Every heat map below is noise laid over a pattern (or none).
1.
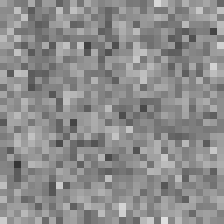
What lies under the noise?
rings round one point
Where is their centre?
top right
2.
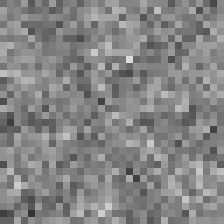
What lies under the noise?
spokes from one point
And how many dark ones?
6
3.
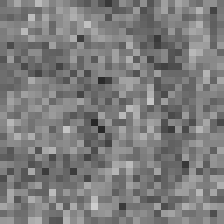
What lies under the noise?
rings round one point
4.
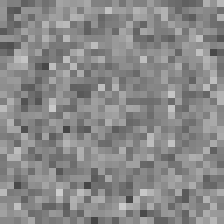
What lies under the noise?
rings round one point
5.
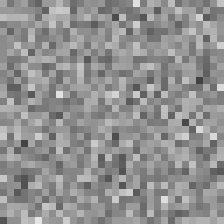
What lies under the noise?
only noise
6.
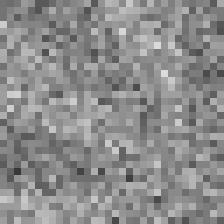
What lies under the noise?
spokes from one point
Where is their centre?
bottom right
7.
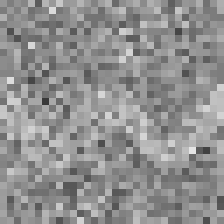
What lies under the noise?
a wavy band
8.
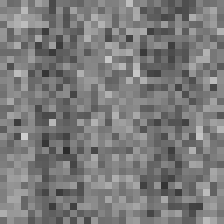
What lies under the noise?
vertical stripes
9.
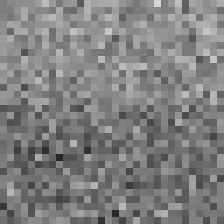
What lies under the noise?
a sharp edge
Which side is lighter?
top
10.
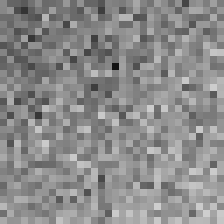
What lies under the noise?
a smooth slope
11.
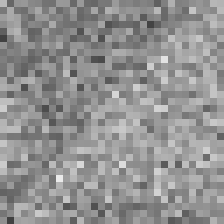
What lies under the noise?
spokes from one point
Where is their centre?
bottom left
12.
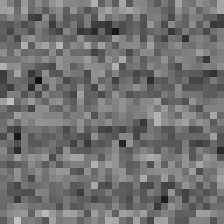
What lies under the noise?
horizontal stripes
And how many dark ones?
4
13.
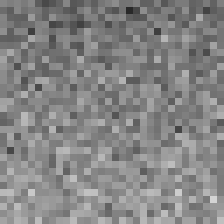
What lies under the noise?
a smooth slope
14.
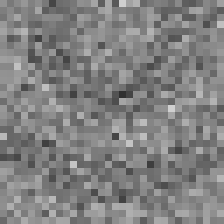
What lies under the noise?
rings round one point
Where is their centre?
top middle
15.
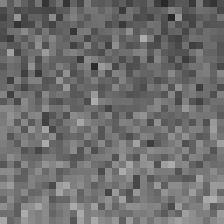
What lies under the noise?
a smooth slope
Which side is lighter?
bottom
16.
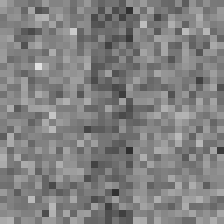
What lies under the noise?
one vertical stripe
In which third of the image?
middle
